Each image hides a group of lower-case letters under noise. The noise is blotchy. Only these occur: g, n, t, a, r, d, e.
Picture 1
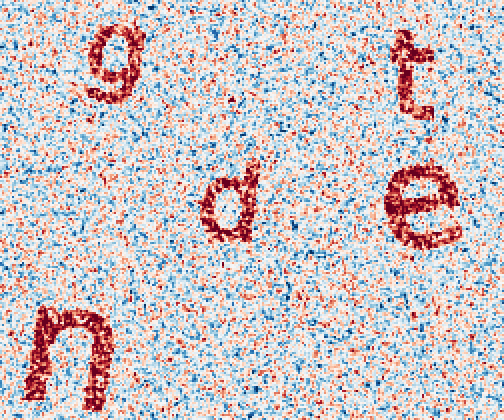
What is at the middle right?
e
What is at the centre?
d
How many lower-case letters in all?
5
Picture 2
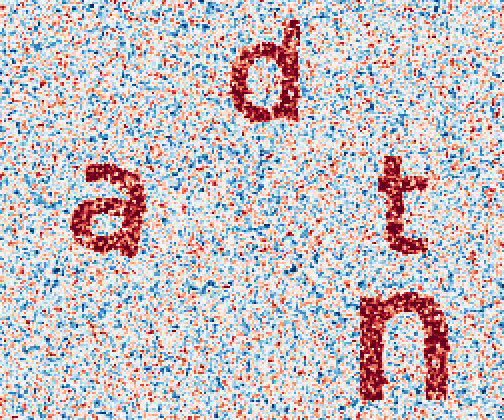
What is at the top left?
nothing
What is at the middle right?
t
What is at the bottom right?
n
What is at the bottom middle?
nothing
